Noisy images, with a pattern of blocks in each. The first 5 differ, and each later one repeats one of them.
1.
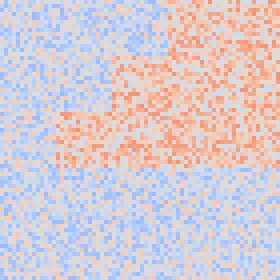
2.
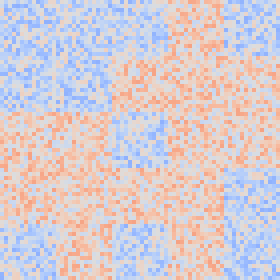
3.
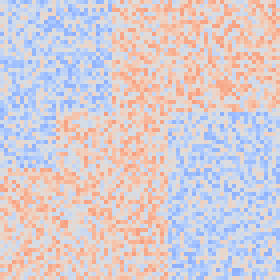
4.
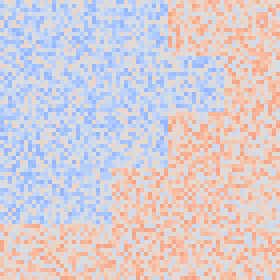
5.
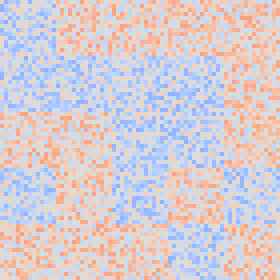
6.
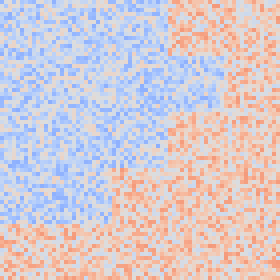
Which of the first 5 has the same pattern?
4
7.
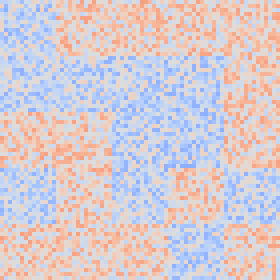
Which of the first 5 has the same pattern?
5
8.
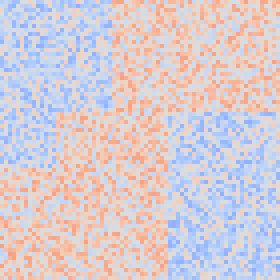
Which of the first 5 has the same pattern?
3
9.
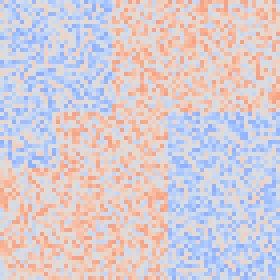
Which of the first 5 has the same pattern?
3
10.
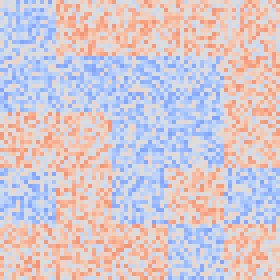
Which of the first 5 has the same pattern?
5
